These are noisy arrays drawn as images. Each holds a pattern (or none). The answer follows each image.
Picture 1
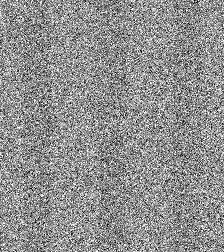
vertical stripes
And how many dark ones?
3
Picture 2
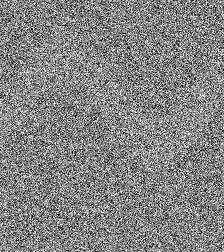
a wavy band
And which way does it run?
left to right
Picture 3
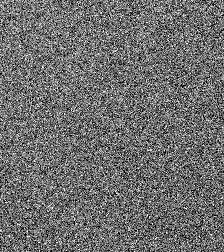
a smooth slope
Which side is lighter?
top left
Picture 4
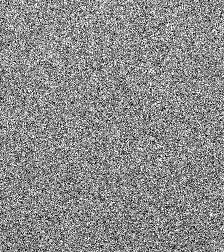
a smooth slope
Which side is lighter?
top
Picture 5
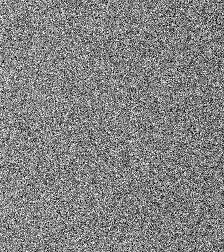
a smooth slope
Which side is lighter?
left
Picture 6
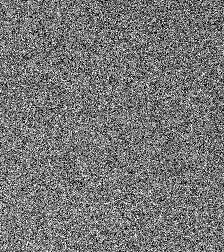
a smooth slope
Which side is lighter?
bottom left
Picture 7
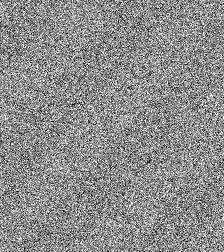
diagonal stripes
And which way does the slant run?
bottom left to top right
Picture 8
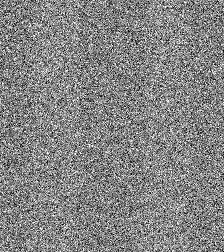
vertical stripes
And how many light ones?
2
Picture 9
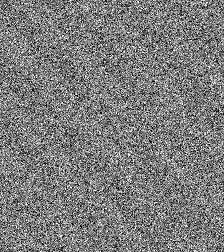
diagonal stripes
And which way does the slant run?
top left to bottom right
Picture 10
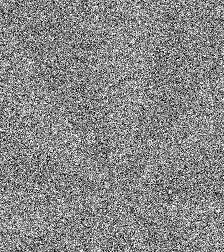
spokes from one point
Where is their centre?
bottom middle
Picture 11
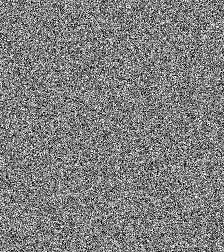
only noise
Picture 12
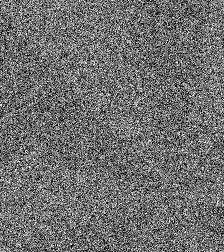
spokes from one point
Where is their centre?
bottom right
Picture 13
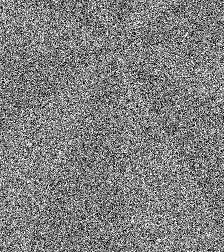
spokes from one point
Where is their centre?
top middle
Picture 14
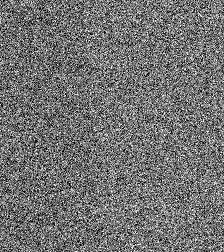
a sharp edge
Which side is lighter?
right
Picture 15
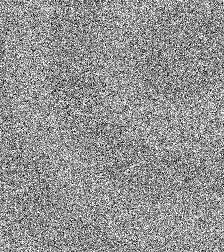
rings round one point
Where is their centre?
top right
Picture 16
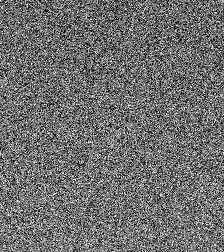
a smooth slope
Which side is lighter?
bottom
